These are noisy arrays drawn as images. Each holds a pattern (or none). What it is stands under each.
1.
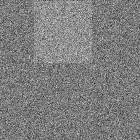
one block
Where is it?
top middle
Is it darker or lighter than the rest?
lighter
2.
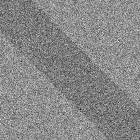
a diagonal band
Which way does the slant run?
top left to bottom right
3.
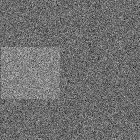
one block
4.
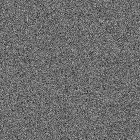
only noise
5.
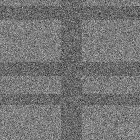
bands of rows crossing bands of columns
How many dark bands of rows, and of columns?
3 and 1
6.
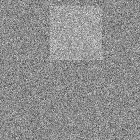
one block
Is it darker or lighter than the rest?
lighter
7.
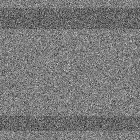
bands of rows
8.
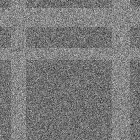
bands of rows crossing bands of columns
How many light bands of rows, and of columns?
2 and 2
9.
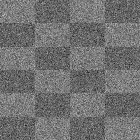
a checkerboard
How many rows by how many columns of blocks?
6 by 4
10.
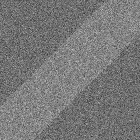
a diagonal band
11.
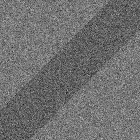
a diagonal band
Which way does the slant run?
bottom left to top right
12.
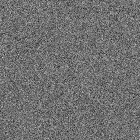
only noise
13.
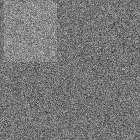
one block
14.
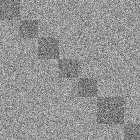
blocks along the diagonal
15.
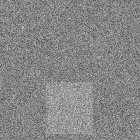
one block
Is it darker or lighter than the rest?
lighter
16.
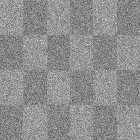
a checkerboard
